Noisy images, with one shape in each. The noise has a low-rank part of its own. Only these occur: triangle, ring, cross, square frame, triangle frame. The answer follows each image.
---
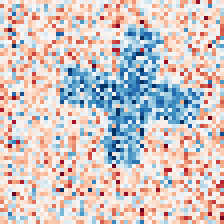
cross
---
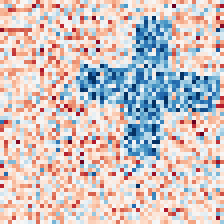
cross
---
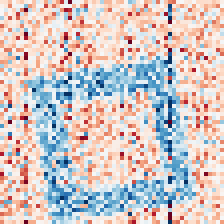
square frame
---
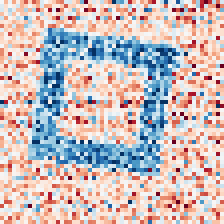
square frame
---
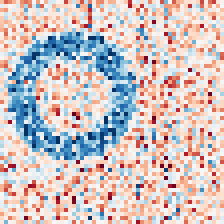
ring
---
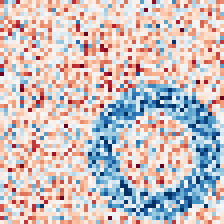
ring
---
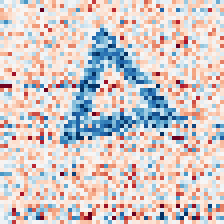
triangle frame
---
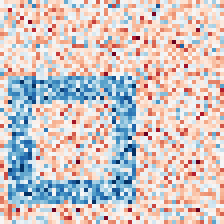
square frame
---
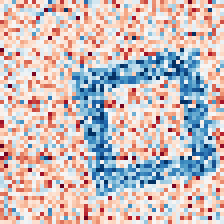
square frame
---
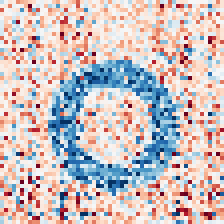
ring
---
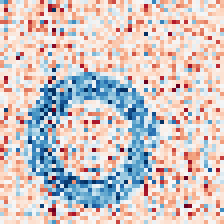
ring
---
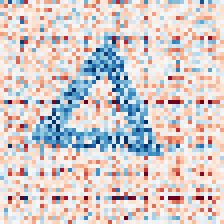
triangle frame
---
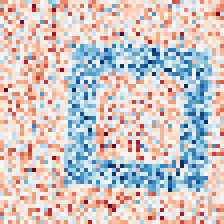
square frame
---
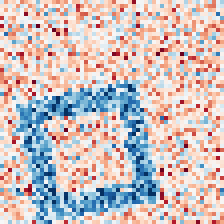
square frame
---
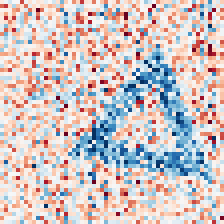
triangle frame
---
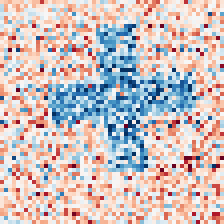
cross
